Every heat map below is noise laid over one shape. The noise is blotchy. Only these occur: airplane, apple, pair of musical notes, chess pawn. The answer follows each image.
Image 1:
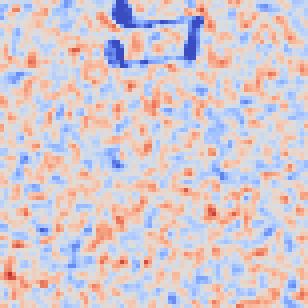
blue pair of musical notes, top middle
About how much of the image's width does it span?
a third
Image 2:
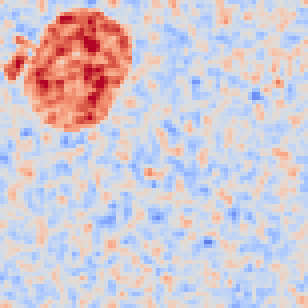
red apple, top left
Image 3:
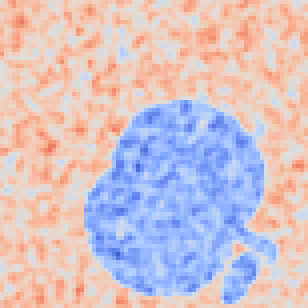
blue apple
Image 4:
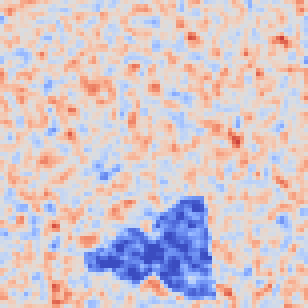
blue chess pawn, bottom middle
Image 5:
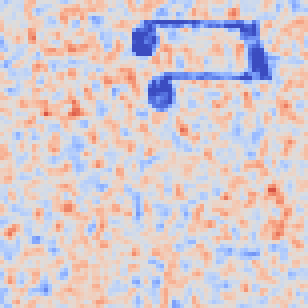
blue pair of musical notes
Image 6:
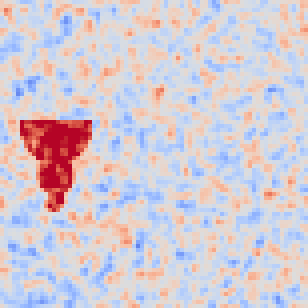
red chess pawn, middle left
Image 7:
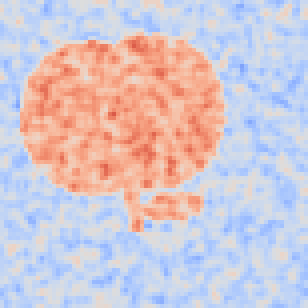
red apple
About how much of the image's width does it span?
two thirds
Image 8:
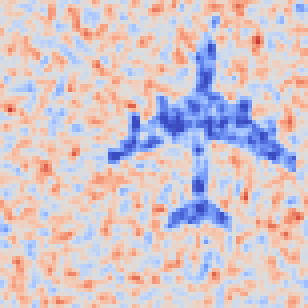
blue airplane
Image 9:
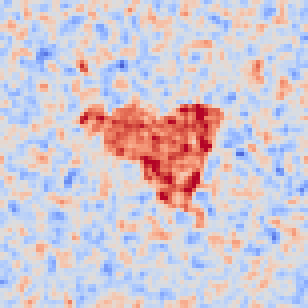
red chess pawn
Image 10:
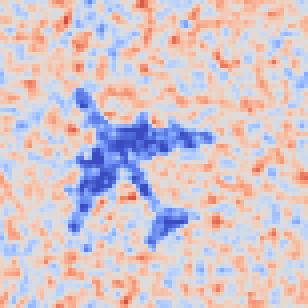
blue airplane
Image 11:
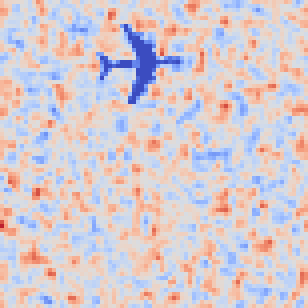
blue airplane, top middle
